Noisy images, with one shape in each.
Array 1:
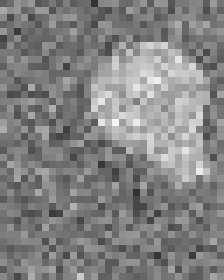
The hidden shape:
light bulb
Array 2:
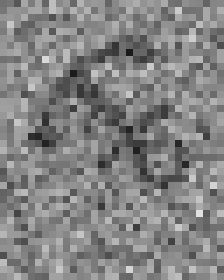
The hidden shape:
anchor
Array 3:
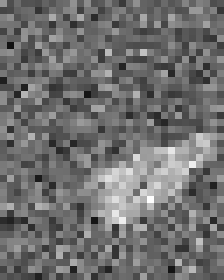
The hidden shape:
bottle
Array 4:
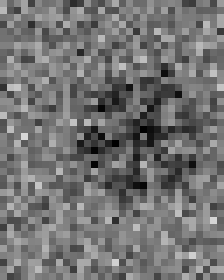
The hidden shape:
snowflake
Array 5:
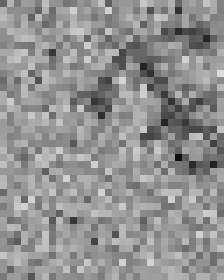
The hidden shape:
anchor
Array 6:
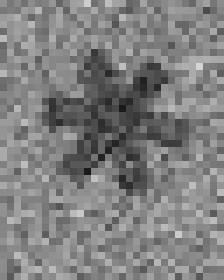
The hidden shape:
asterisk
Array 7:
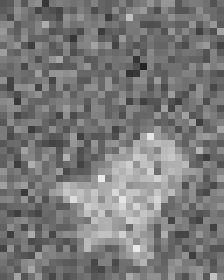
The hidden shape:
bell
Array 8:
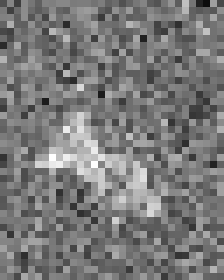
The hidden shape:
chess bishop
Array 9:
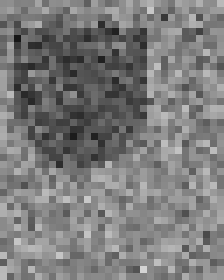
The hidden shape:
ghost
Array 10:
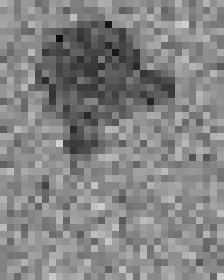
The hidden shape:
bear's head
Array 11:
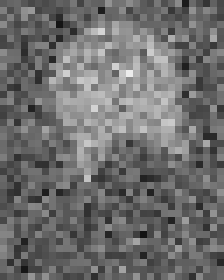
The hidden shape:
cat's head
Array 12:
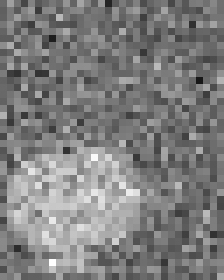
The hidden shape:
apple
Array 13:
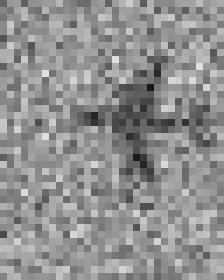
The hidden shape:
airplane
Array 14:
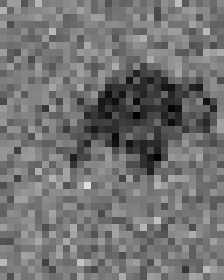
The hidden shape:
teapot
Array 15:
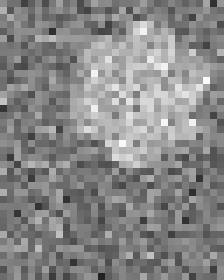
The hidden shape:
flower
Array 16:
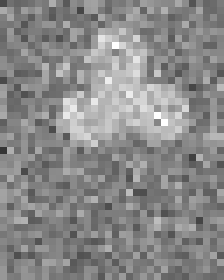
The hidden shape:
club
